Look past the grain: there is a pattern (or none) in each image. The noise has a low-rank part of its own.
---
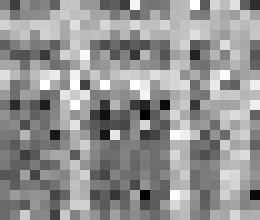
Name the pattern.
bands of rows crossing bands of columns
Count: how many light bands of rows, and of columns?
2 and 3
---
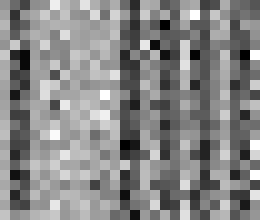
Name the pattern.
bands of columns
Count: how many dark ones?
5
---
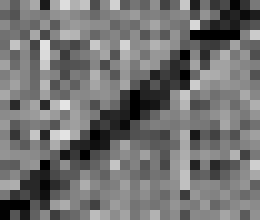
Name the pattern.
a diagonal band
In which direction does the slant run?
bottom left to top right
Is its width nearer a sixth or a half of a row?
a sixth
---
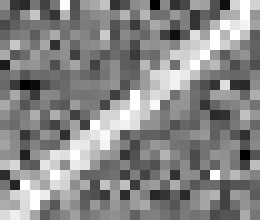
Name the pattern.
a diagonal band
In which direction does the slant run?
bottom left to top right
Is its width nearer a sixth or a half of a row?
a sixth
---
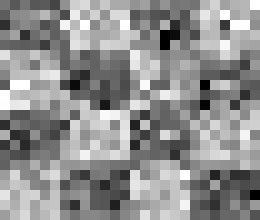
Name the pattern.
a checkerboard
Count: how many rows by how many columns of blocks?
4 by 4
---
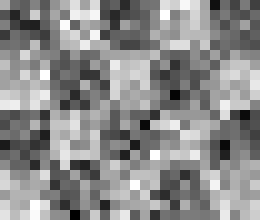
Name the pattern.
a checkerboard
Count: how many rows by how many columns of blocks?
4 by 5
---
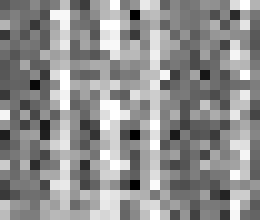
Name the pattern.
bands of columns
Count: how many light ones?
4
